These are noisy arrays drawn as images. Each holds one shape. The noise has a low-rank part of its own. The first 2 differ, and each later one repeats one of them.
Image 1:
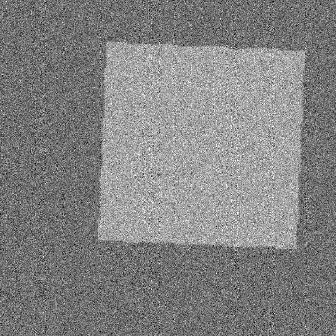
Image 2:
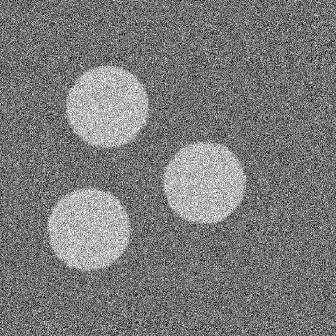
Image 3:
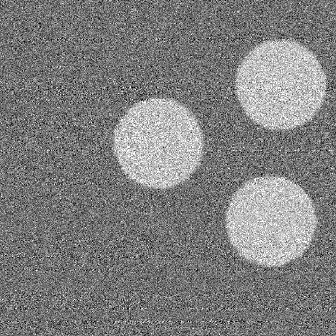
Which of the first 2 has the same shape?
2
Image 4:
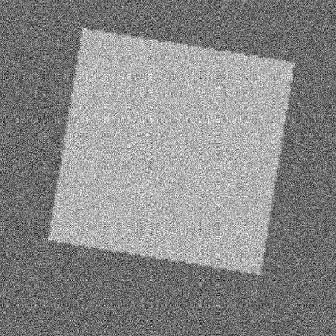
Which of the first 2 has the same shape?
1
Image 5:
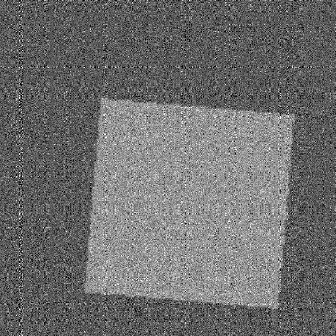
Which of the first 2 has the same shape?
1
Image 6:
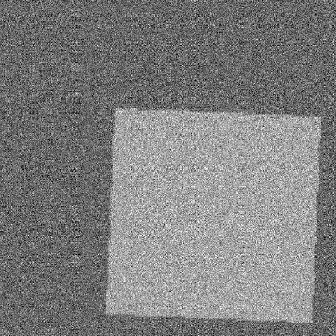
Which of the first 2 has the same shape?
1
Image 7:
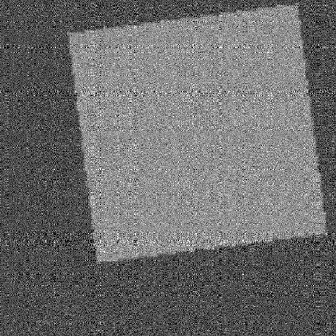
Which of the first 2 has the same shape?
1
